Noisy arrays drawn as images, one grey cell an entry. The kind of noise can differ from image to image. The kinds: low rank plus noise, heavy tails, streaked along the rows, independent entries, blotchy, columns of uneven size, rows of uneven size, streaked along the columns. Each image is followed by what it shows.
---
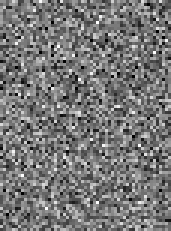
independent entries
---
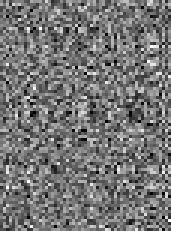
low rank plus noise
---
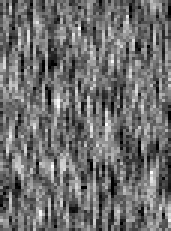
streaked along the columns
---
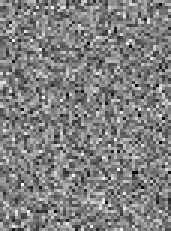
independent entries
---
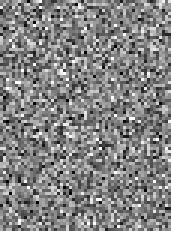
independent entries
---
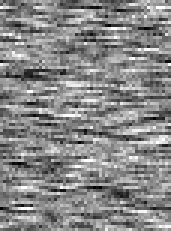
streaked along the rows
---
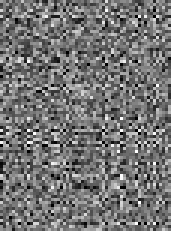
low rank plus noise
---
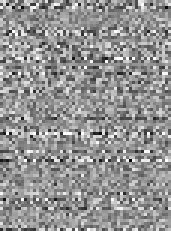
rows of uneven size
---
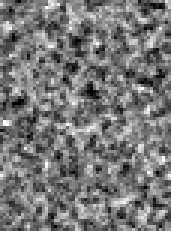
blotchy
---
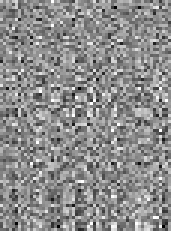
low rank plus noise
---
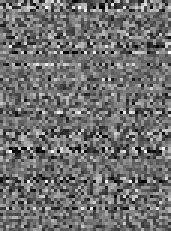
rows of uneven size
